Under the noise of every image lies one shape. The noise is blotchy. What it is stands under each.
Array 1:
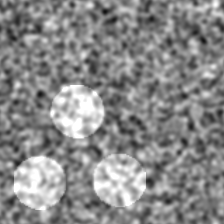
light three dots
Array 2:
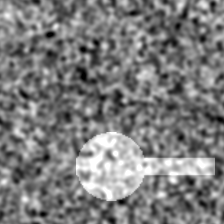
light lollipop
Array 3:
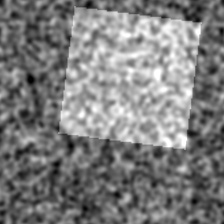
light square
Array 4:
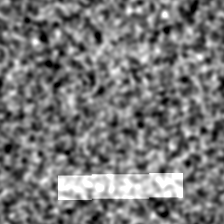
light bar
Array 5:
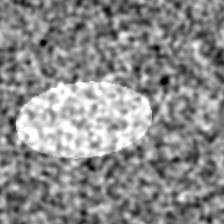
light ellipse
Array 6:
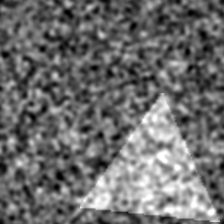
light triangle
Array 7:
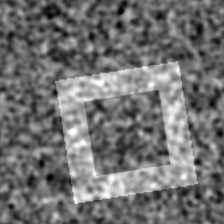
light square frame
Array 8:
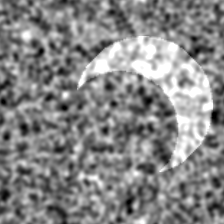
light crescent
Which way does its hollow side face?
down and left
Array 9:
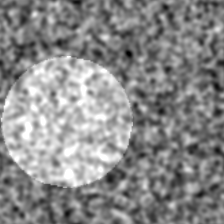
light disc
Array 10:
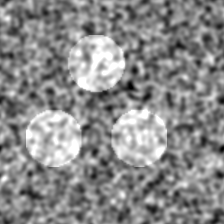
light three dots
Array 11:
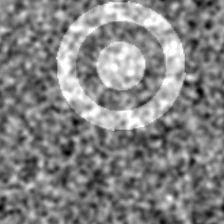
light bullseye
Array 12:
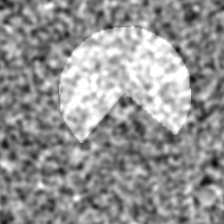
light disc with a wedge cut out
